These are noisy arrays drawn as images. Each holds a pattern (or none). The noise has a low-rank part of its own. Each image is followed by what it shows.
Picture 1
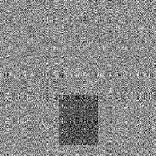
one block
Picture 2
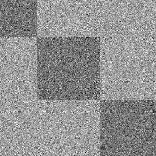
blocks along the diagonal
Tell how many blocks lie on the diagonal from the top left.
3
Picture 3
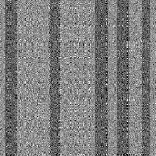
bands of columns
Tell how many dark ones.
5
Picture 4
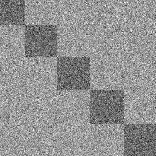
blocks along the diagonal
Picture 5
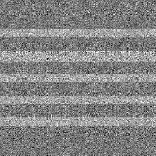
bands of rows
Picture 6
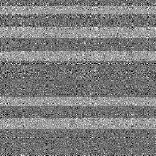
bands of rows
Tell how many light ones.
5
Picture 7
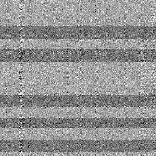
bands of rows
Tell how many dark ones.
5
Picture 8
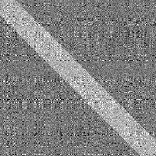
a diagonal band
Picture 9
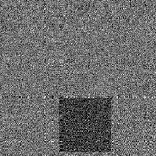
one block
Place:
bottom middle
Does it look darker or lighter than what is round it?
darker
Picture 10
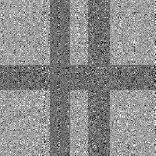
bands of rows crossing bands of columns
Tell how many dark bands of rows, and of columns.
1 and 2
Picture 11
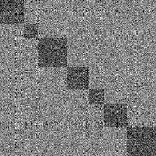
blocks along the diagonal
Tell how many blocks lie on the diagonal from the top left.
7
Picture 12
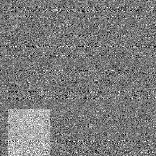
one block
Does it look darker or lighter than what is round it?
lighter
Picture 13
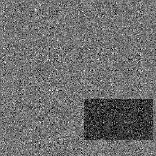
one block
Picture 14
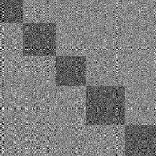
blocks along the diagonal
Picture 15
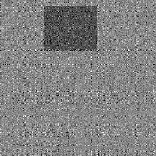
one block
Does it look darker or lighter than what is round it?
darker
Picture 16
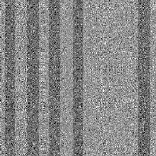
bands of columns
